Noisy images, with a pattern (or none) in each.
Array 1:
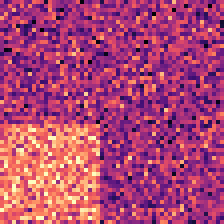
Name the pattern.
one block
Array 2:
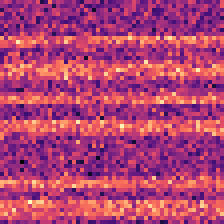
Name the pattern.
bands of rows
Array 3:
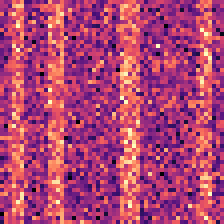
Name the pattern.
bands of columns
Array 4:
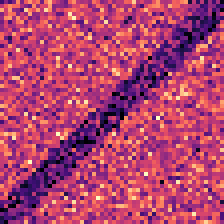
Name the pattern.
a diagonal band
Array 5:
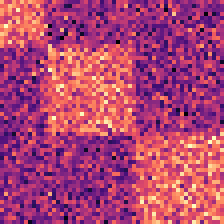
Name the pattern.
blocks along the diagonal
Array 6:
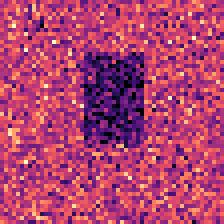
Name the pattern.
one block
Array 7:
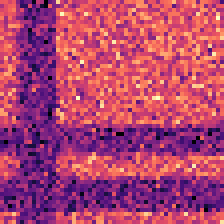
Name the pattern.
bands of rows crossing bands of columns
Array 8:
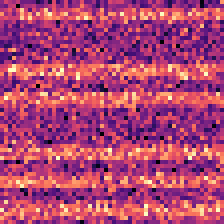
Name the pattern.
bands of rows
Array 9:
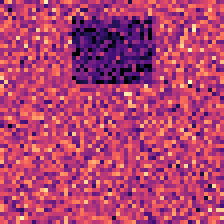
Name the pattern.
one block
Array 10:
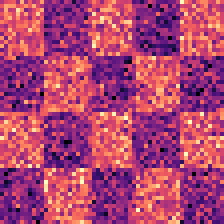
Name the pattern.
a checkerboard
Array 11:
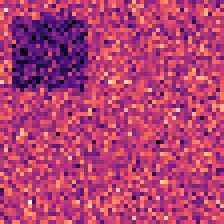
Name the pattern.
one block
